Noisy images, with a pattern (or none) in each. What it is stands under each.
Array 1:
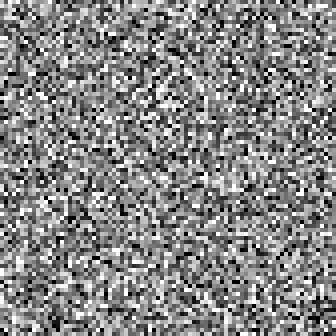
only noise
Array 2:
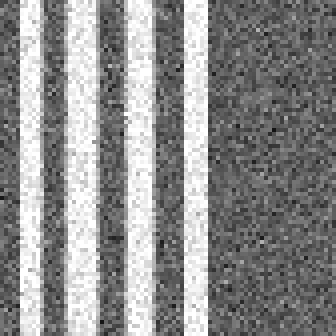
bands of columns
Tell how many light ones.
4
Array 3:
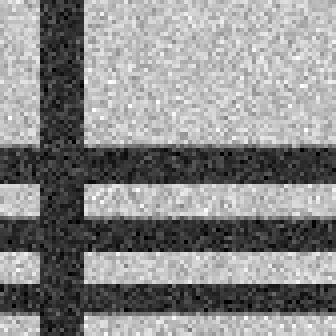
bands of rows crossing bands of columns
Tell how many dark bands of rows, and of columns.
3 and 1
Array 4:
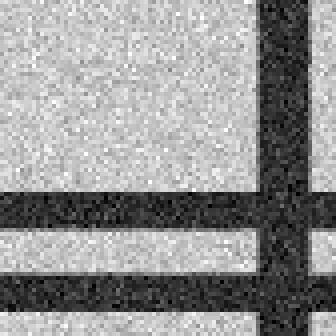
bands of rows crossing bands of columns
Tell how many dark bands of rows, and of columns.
2 and 1
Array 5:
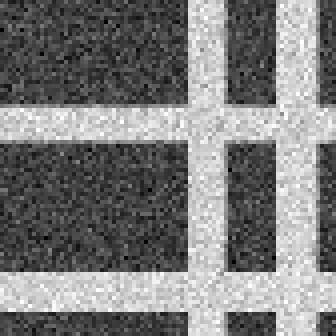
bands of rows crossing bands of columns
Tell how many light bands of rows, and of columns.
2 and 2
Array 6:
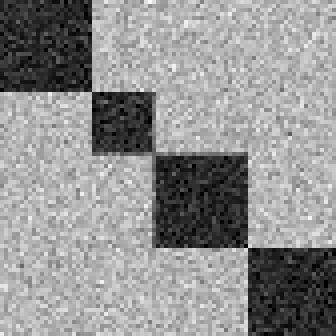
blocks along the diagonal
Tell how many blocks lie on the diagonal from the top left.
4
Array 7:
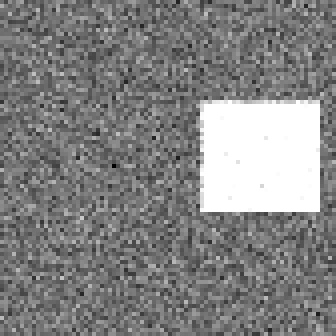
one block
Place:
middle right
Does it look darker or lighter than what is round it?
lighter
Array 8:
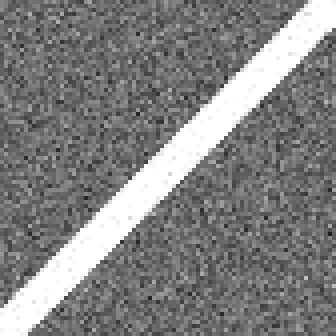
a diagonal band
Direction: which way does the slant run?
bottom left to top right
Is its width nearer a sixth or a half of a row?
a sixth
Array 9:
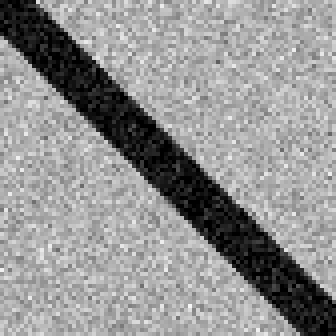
a diagonal band
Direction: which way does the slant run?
top left to bottom right
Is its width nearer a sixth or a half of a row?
a sixth
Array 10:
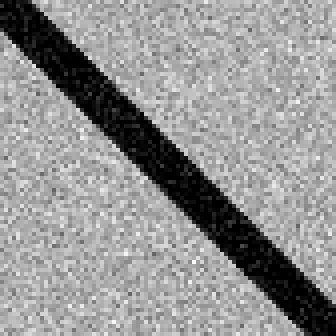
a diagonal band
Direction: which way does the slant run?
top left to bottom right
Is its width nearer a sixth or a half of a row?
a sixth
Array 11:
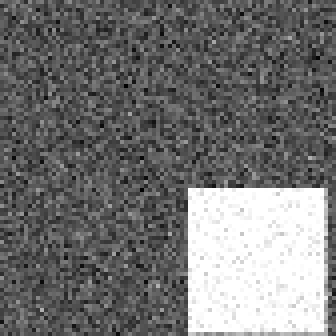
one block
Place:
bottom right
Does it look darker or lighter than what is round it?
lighter
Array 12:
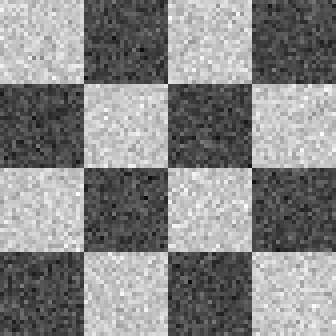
a checkerboard
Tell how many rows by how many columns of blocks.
4 by 4
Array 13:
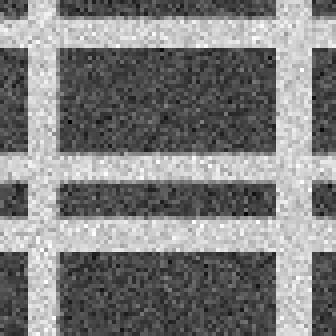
bands of rows crossing bands of columns
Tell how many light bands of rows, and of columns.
3 and 2
